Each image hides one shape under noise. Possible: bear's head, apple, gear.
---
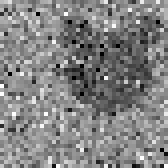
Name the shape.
bear's head
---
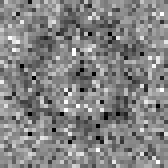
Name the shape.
gear
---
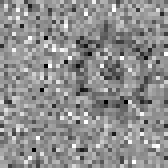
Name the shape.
gear
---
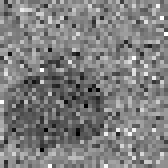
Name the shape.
apple
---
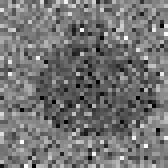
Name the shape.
apple
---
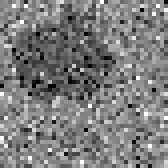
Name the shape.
apple
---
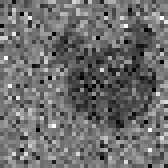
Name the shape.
bear's head
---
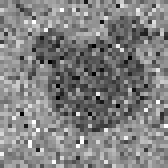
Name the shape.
bear's head
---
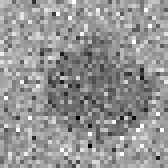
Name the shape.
apple
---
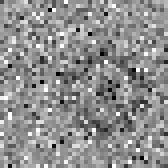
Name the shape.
gear
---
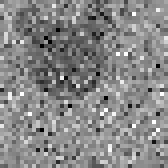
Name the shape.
bear's head
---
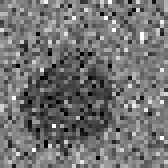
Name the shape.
apple
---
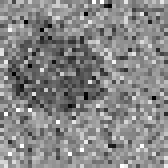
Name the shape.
apple
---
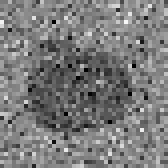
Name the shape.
apple
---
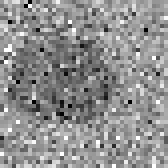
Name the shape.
apple
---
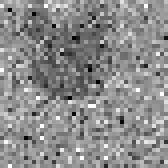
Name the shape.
bear's head
